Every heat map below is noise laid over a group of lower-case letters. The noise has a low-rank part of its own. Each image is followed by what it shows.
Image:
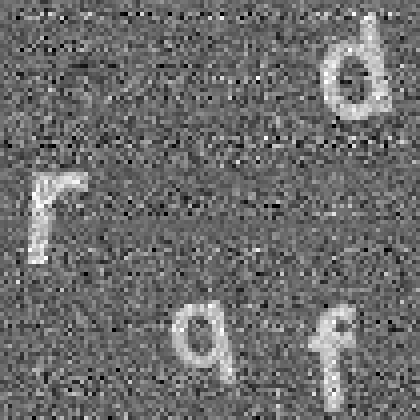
top right: d; middle left: r; bottom middle: q; bottom right: f
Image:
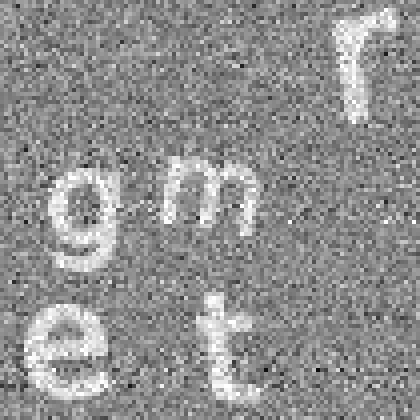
top right: r; middle left: g; centre: m; bottom left: e; bottom middle: t
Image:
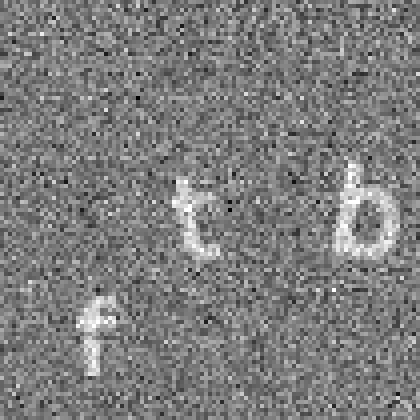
centre: t; middle right: b; bottom left: f
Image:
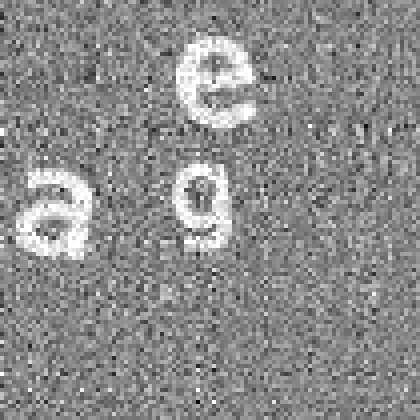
top middle: e; middle left: a; centre: g
